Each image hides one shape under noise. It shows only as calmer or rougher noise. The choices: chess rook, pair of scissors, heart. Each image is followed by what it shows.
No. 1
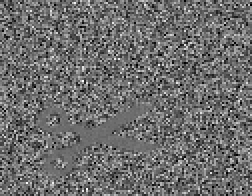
pair of scissors
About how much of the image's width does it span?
half
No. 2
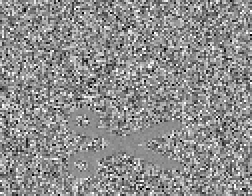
pair of scissors
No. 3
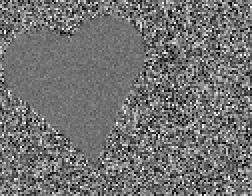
heart
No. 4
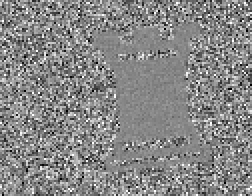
chess rook
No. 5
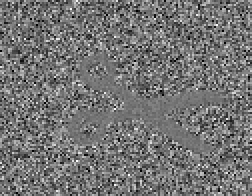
pair of scissors
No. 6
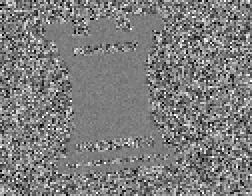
chess rook
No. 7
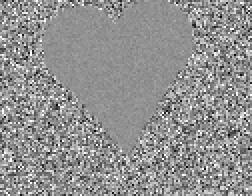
heart
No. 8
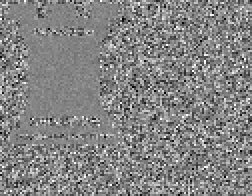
chess rook
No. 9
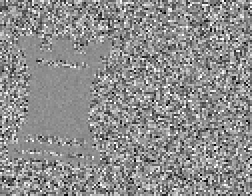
chess rook
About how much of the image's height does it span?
two thirds
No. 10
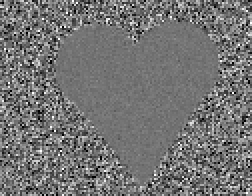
heart
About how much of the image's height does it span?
nearly all
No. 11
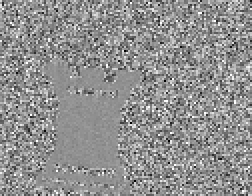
chess rook
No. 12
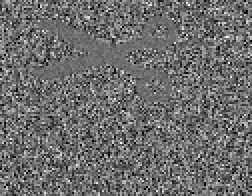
pair of scissors
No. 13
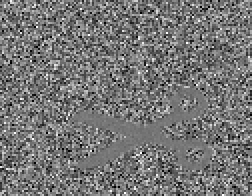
pair of scissors
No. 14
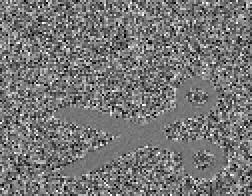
pair of scissors
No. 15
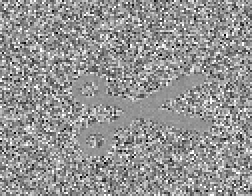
pair of scissors
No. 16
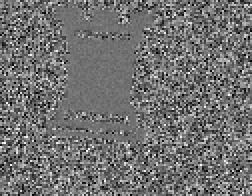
chess rook
